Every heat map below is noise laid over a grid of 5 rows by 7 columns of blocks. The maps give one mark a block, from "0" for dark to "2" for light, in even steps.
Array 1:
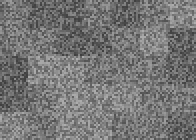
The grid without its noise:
1 0 0 1 0 1 2
1 1 0 0 1 2 0
0 2 2 1 1 1 0
0 1 2 2 2 1 1
2 1 2 2 1 1 0
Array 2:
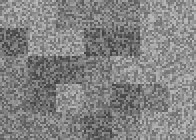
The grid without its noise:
2 2 1 1 1 2 2
0 2 2 0 0 2 2
1 0 0 1 2 2 2
1 0 2 1 0 1 2
1 1 1 0 1 2 2
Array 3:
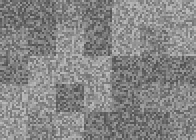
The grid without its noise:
0 0 1 0 2 2 2
1 0 2 0 2 1 2
0 2 2 2 0 0 0
2 2 0 2 0 1 1
2 1 2 0 0 0 1
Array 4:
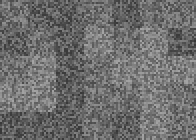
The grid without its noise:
1 0 0 1 0 1 1
0 1 0 2 1 2 0
1 2 0 1 2 2 2
2 2 0 1 1 2 1
0 0 0 1 0 2 1
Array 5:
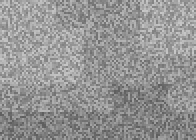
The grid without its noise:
2 2 1 1 1 2 2
2 2 2 1 1 2 2
2 2 2 1 1 1 1
1 1 1 1 0 0 1
0 0 0 0 0 0 0
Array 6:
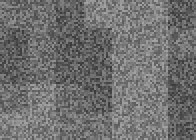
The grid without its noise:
1 1 0 2 2 2 0
0 1 0 0 2 2 1
0 1 0 0 2 2 0
1 2 1 0 2 2 0
2 2 1 1 2 2 0
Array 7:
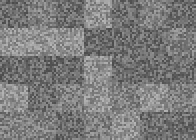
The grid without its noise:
0 1 0 2 0 1 0
2 2 2 0 0 0 1
0 0 0 2 0 0 0
2 0 1 2 1 2 1
1 1 0 1 2 0 0
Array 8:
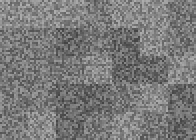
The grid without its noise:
2 2 2 1 2 2 1
1 1 0 1 0 2 1
1 1 1 2 0 0 2
1 1 0 0 1 2 0
1 2 0 1 2 1 0
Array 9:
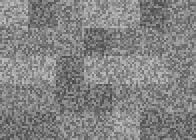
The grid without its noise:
2 0 1 2 2 0 1
1 1 1 0 1 1 1
2 2 0 2 2 2 1
1 1 0 0 1 1 1
0 0 1 1 2 0 0
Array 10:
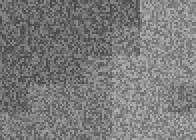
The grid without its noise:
0 0 0 0 0 2 2
0 0 0 0 1 2 2
0 0 0 1 2 2 2
0 1 1 1 2 2 1
1 1 1 1 2 2 2
